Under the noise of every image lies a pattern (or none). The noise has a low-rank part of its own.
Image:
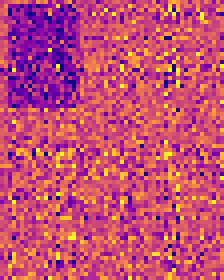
one block
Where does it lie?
top left
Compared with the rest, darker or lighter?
darker
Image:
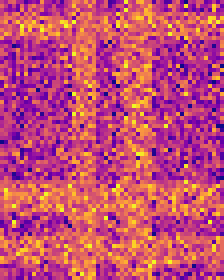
bands of rows crossing bands of columns
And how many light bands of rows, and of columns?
3 and 2
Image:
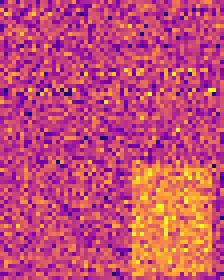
one block
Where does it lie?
bottom right
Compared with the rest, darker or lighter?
lighter
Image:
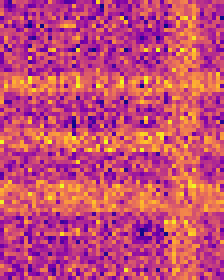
bands of rows crossing bands of columns
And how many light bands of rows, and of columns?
3 and 1
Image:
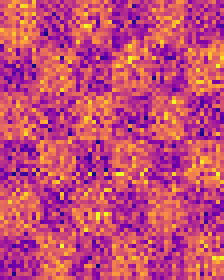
a checkerboard
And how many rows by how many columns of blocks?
6 by 6
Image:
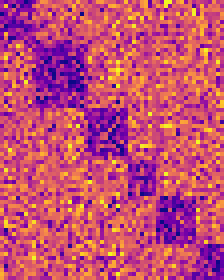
blocks along the diagonal
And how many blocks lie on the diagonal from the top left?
6
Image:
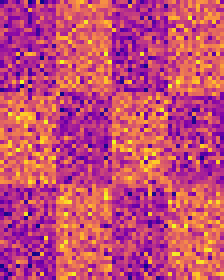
a checkerboard
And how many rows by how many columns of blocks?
3 by 4
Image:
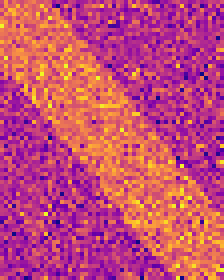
a diagonal band
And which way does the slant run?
top left to bottom right
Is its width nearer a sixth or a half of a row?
a half
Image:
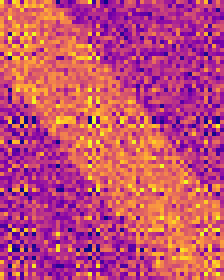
a diagonal band
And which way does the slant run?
top left to bottom right
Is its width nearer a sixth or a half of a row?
a half
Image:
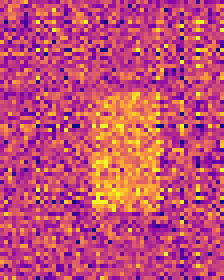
one block
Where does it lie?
centre
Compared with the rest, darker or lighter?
lighter
